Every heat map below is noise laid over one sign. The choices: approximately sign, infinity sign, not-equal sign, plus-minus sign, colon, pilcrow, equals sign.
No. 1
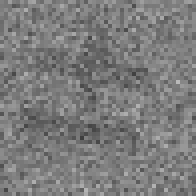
plus-minus sign
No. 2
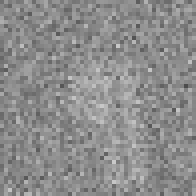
pilcrow
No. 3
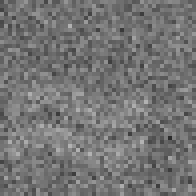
approximately sign
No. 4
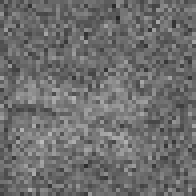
not-equal sign
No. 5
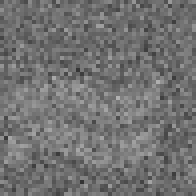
approximately sign
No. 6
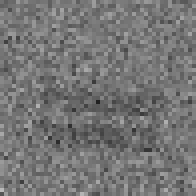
equals sign
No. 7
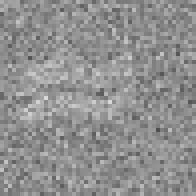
approximately sign
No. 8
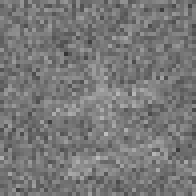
plus-minus sign
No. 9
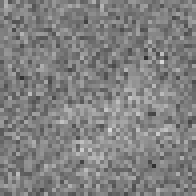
not-equal sign
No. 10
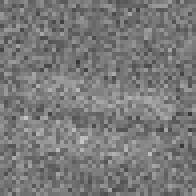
equals sign
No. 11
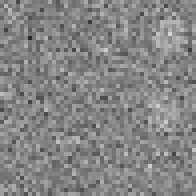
colon
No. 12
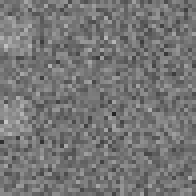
colon
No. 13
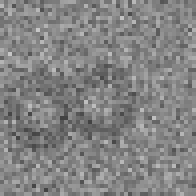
infinity sign
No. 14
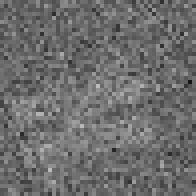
not-equal sign
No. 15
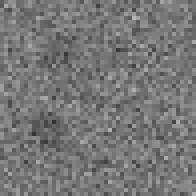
colon
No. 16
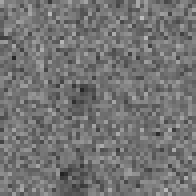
colon
